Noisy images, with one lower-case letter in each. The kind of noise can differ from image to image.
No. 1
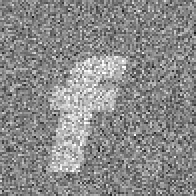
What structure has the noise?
low rank plus noise
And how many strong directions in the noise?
one
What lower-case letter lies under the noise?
f
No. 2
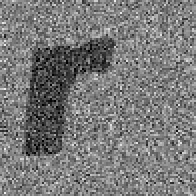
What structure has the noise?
low rank plus noise
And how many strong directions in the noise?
five to eight
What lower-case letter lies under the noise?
r
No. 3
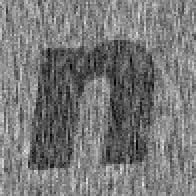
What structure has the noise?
streaked along the columns
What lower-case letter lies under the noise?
n
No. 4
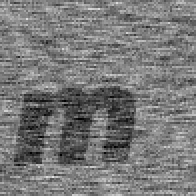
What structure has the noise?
streaked along the rows
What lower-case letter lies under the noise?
m
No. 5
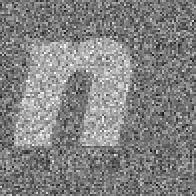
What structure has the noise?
low rank plus noise
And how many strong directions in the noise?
five to eight
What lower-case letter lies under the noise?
n
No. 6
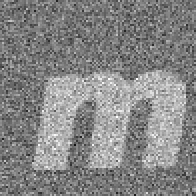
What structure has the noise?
low rank plus noise
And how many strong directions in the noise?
five to eight
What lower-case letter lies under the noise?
m
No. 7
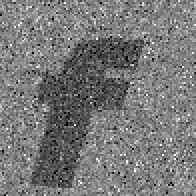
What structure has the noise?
heavy tails
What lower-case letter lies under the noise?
f
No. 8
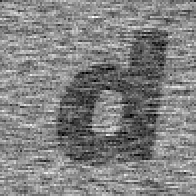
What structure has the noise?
streaked along the rows
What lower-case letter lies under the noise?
d
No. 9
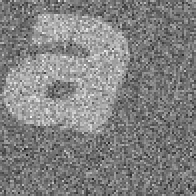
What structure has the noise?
independent entries
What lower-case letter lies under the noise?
a
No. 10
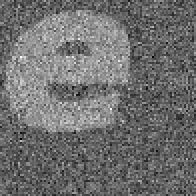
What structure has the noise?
low rank plus noise
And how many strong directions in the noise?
three or four
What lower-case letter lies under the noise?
e
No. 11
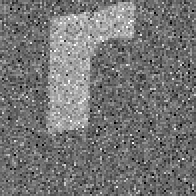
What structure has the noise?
heavy tails
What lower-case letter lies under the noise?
r
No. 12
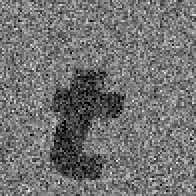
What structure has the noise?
independent entries
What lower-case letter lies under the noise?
t
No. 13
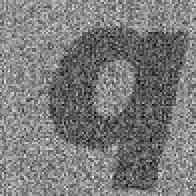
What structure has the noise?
low rank plus noise
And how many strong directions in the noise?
three or four
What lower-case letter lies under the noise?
q
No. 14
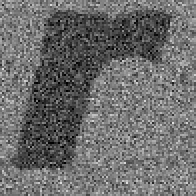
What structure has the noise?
low rank plus noise
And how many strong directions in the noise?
five to eight
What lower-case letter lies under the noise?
r
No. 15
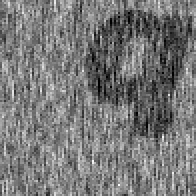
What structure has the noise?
streaked along the columns
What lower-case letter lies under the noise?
q
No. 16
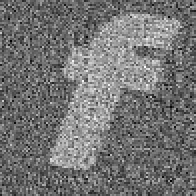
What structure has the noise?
low rank plus noise
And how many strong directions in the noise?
two
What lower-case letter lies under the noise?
f
